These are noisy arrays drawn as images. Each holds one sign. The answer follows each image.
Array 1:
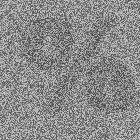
percent sign
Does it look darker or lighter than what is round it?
darker
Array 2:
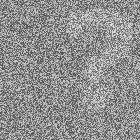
question mark
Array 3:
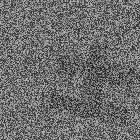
plus-minus sign
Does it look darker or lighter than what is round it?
darker
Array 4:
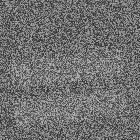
equals sign
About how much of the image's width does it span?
nearly all
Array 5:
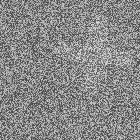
plus sign
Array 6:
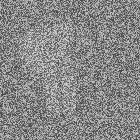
pilcrow
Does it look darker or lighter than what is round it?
lighter
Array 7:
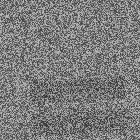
equals sign
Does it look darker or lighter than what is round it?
darker
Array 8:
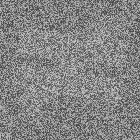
not-equal sign
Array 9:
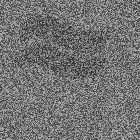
approximately sign
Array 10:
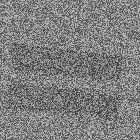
equals sign
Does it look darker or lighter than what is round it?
darker
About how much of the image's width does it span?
nearly all
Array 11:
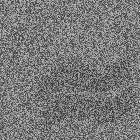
approximately sign
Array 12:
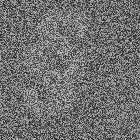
section sign
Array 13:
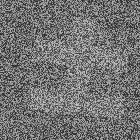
plus-minus sign
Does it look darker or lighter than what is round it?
lighter
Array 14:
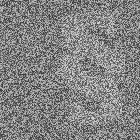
section sign
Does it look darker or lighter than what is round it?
lighter
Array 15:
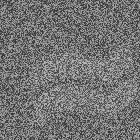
approximately sign
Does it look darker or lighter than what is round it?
lighter
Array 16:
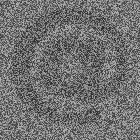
at sign
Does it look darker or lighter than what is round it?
darker
